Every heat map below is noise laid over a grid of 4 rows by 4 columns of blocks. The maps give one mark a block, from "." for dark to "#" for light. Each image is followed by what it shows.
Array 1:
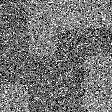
. # # #
. # . .
. . . #
# . . #
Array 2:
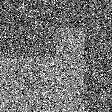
. . . .
. . # .
# # # .
# # # .
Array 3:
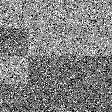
# # # #
. # # #
# . . .
. . . .
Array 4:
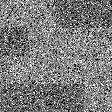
# # . .
. # # #
# # # #
. . . #
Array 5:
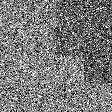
# # . .
# # . .
# # # .
# # # #
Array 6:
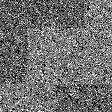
. . . #
. # # #
. # # #
# # . .
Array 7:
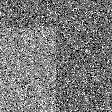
. . . .
# # . .
# # . .
# # . .
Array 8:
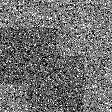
# # # #
. . # #
. . . #
# . . #
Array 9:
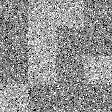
. # # .
. # . .
. # . #
# . . .
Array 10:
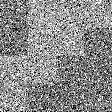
. # # #
. # # .
# # . .
# . . .
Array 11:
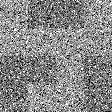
# . . #
# # # #
. . # .
. # # .
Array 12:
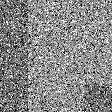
. # # #
. # # #
. # # #
. # # .
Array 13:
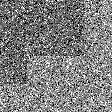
. . . #
. . . #
. # # #
# # # #
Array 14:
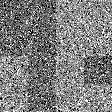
. . # #
. . # #
# . # .
# . # #
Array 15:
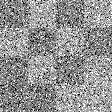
. # . #
# . # .
. # . #
. . # #
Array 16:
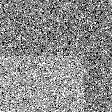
. . . .
. . . .
# # # .
# # # .
